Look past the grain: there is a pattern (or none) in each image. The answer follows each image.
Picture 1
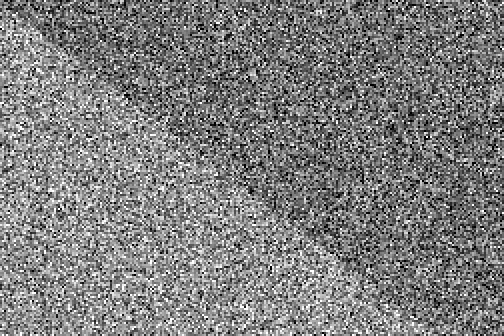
a sharp edge
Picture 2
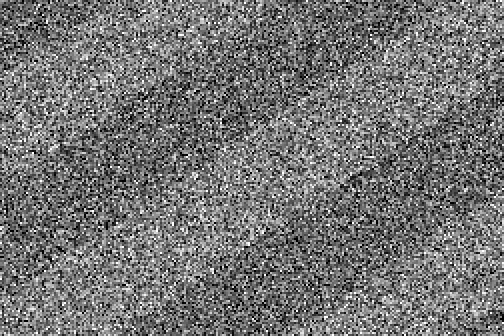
diagonal stripes
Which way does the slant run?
bottom left to top right
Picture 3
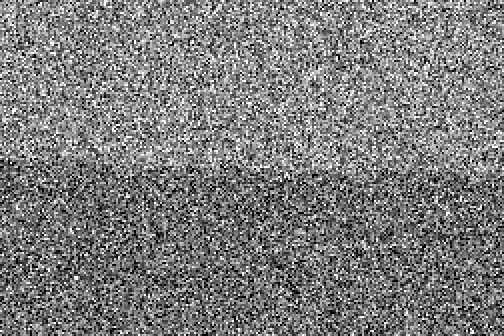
a sharp edge
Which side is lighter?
top
